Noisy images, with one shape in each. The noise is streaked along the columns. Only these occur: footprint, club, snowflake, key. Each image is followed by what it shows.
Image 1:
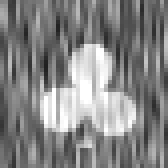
light club
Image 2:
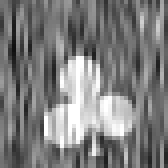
light club
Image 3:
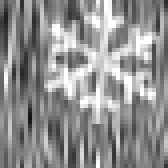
light snowflake
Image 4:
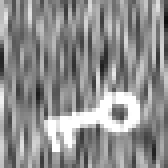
light key
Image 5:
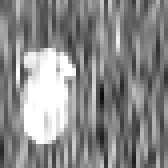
light footprint
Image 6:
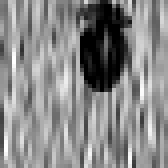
dark footprint
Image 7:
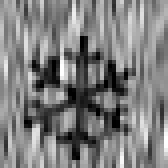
dark snowflake
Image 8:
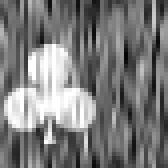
light club
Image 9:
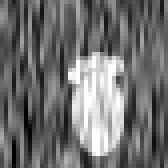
light footprint
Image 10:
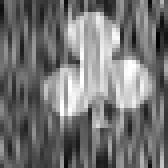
light club
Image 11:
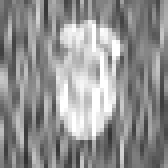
light footprint
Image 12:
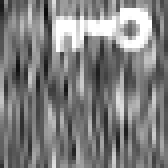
light key
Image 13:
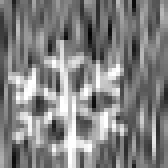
light snowflake
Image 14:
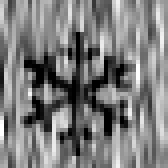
dark snowflake
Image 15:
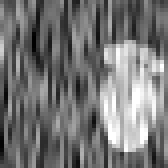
light footprint
